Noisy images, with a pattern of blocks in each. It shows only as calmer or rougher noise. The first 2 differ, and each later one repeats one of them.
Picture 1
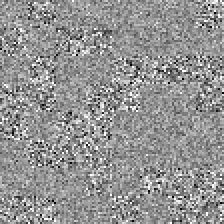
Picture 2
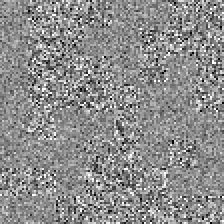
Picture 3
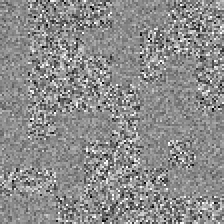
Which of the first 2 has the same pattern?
2
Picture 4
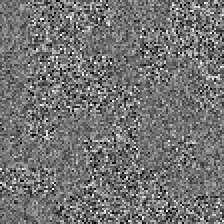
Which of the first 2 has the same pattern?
2
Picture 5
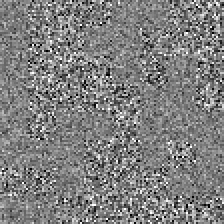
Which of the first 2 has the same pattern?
2
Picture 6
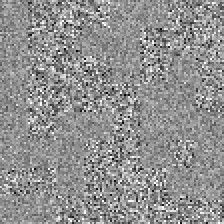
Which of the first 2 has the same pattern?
2
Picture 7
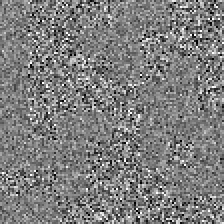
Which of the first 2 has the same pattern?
2
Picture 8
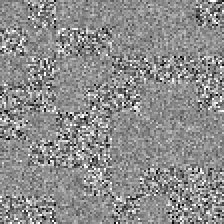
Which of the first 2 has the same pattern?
1
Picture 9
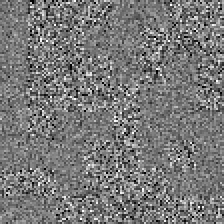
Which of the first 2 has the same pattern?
2
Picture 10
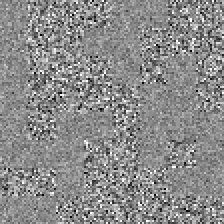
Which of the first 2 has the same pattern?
2
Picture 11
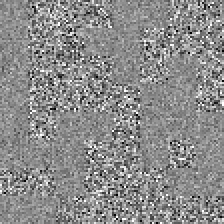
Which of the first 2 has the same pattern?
2
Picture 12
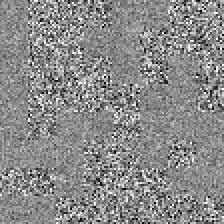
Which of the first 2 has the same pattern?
2
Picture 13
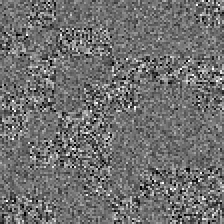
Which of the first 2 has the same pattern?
1
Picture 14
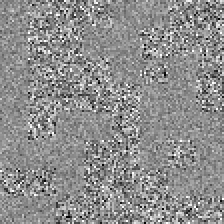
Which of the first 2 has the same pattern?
2
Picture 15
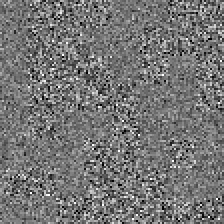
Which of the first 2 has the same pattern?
2
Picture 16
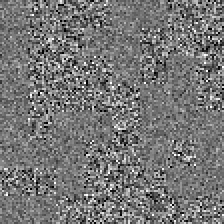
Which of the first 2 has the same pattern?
2
